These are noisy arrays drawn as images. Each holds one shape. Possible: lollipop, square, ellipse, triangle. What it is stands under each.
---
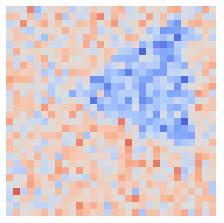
triangle
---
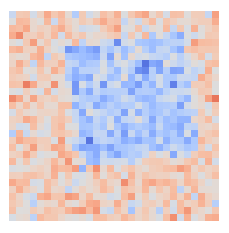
square
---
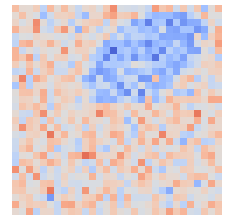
ellipse
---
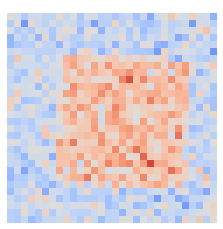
square
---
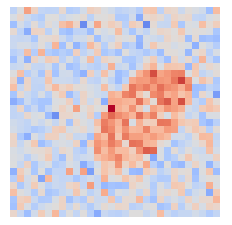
ellipse
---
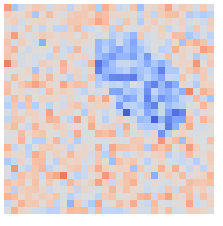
ellipse
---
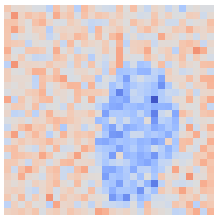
ellipse
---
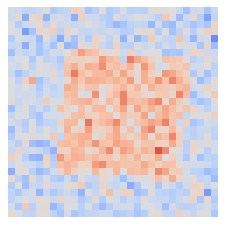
square
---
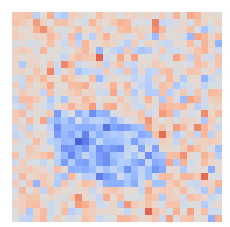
ellipse
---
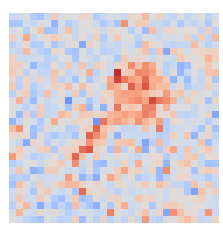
lollipop
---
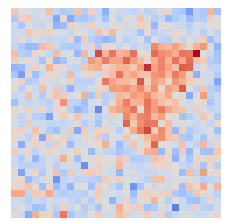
triangle
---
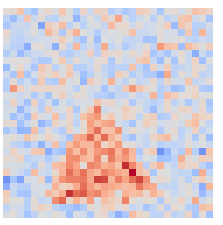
triangle
